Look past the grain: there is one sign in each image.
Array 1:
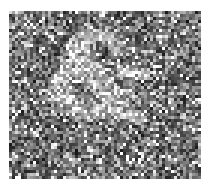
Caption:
light ampersand
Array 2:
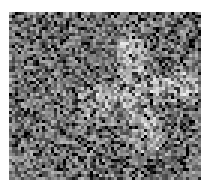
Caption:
light plus sign
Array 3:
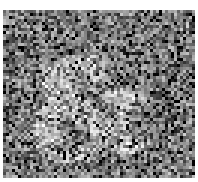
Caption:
light ampersand
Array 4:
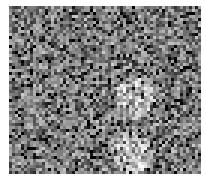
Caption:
light colon
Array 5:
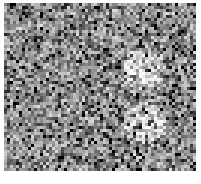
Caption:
light colon
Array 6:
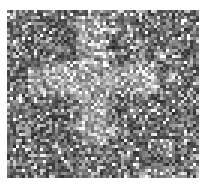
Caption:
light plus sign
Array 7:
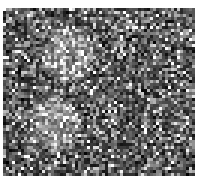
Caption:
light colon
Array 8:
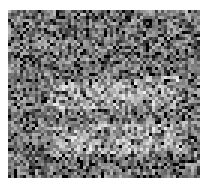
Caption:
light equals sign
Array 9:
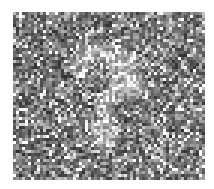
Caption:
light question mark
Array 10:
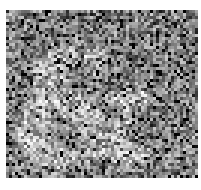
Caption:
light ampersand
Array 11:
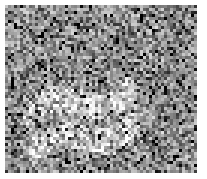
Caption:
light approximately sign
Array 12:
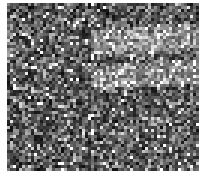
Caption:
light equals sign
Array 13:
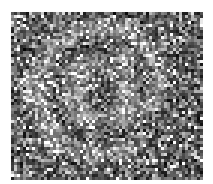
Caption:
light at sign
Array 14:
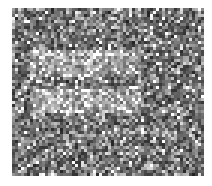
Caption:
light equals sign
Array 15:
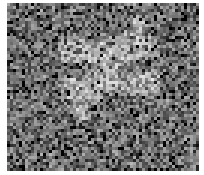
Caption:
light not-equal sign
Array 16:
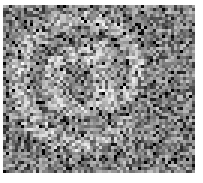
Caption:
light at sign
